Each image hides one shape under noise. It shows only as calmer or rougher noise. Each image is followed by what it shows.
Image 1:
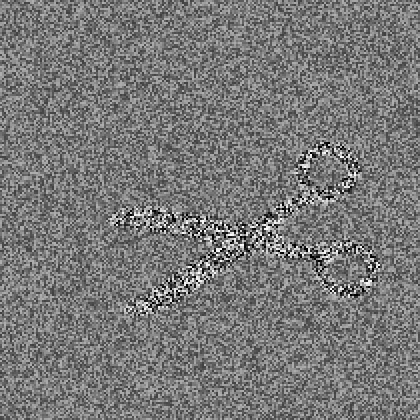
pair of scissors
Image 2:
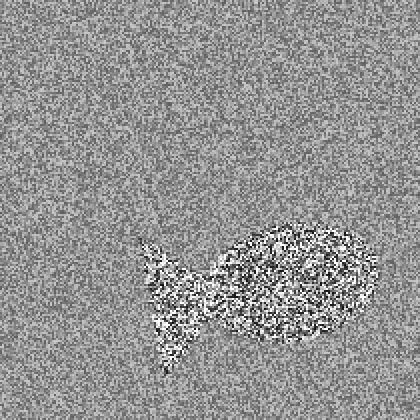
fish
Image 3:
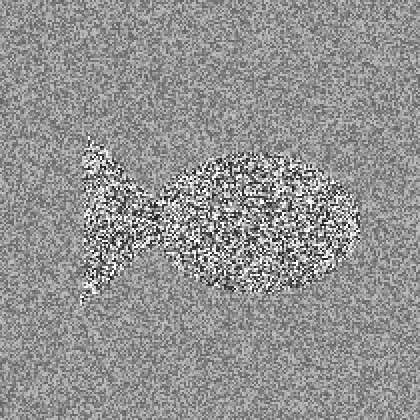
fish
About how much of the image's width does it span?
two thirds
